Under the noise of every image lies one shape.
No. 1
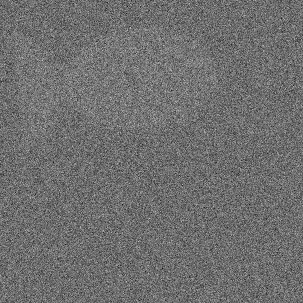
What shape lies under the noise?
fish
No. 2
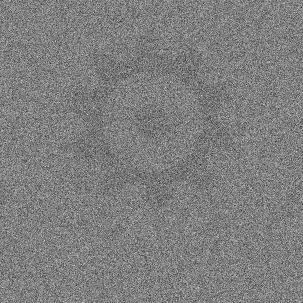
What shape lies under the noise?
gear
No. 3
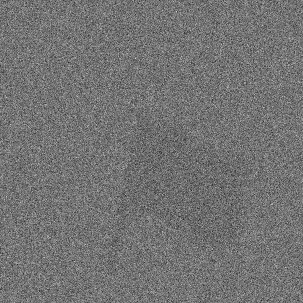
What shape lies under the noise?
flag
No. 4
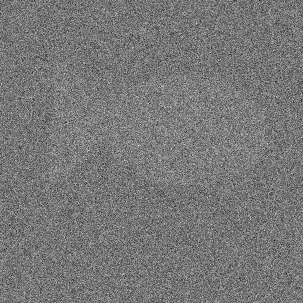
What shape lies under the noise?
fish
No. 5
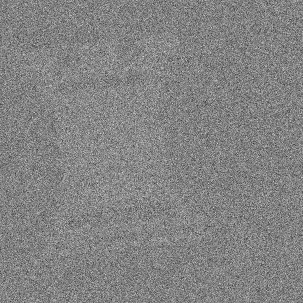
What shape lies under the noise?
chess rook
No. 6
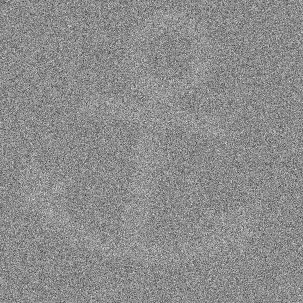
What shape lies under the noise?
anchor
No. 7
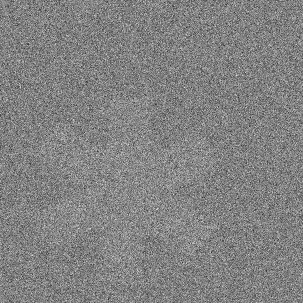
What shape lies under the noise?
asterisk
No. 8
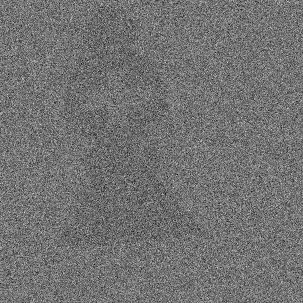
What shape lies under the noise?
chess bishop
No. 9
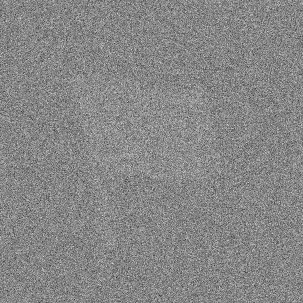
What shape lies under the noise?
flag
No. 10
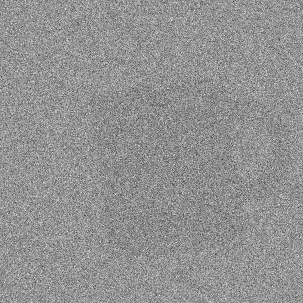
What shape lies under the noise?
cup
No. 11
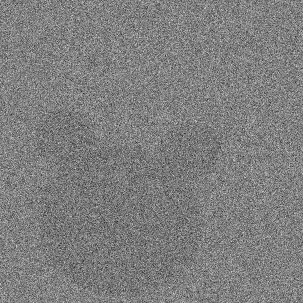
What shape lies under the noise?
bear's head
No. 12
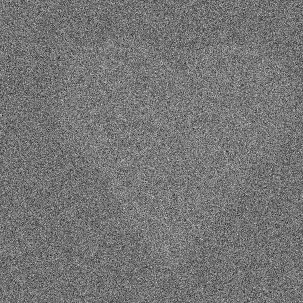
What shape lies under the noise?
heart
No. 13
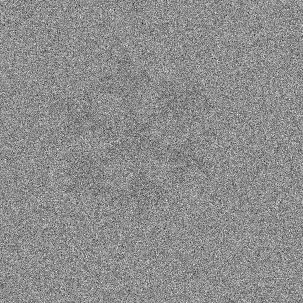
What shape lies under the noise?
snowflake
